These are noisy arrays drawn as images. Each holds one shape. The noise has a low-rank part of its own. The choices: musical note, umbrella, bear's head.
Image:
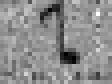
musical note
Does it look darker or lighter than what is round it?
darker
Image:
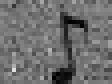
musical note
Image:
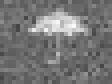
umbrella
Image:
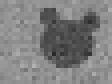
bear's head
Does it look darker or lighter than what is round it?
darker
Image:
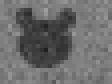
bear's head
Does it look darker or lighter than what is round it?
darker
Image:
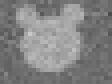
bear's head
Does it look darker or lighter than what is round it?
lighter
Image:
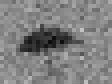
umbrella
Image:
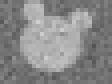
bear's head
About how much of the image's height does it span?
nearly all
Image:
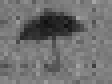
umbrella
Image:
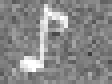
musical note
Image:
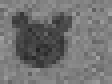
bear's head
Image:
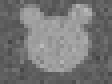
bear's head
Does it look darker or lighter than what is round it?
lighter
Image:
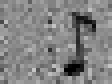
musical note
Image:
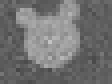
bear's head
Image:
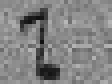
musical note
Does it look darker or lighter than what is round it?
darker
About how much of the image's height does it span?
nearly all
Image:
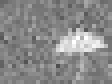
umbrella
